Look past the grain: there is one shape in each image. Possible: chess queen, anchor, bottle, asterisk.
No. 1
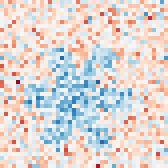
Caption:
blue asterisk
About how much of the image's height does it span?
two thirds
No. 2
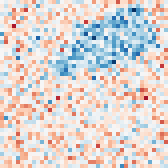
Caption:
blue bottle
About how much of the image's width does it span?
two thirds
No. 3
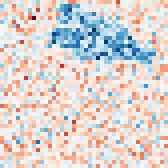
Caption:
blue bottle
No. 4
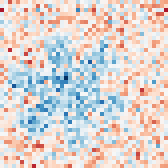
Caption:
blue asterisk
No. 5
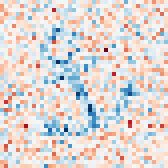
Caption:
blue anchor
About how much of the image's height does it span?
two thirds
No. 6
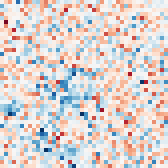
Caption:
blue anchor
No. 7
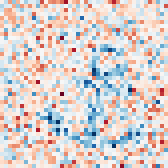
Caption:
blue anchor
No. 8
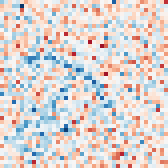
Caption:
blue anchor
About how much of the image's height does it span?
two thirds
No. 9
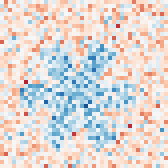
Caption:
blue asterisk
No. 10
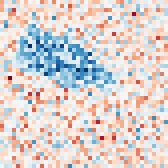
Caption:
blue bottle
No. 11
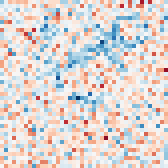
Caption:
blue anchor
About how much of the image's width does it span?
two thirds
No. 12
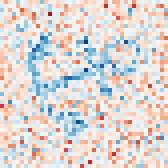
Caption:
blue anchor
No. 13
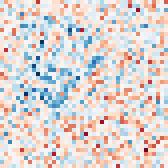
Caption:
blue chess queen
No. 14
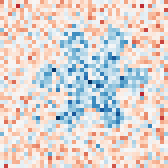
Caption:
blue asterisk
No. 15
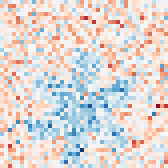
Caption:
blue asterisk
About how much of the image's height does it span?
two thirds
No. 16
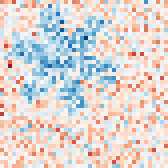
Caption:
blue asterisk
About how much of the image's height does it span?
two thirds
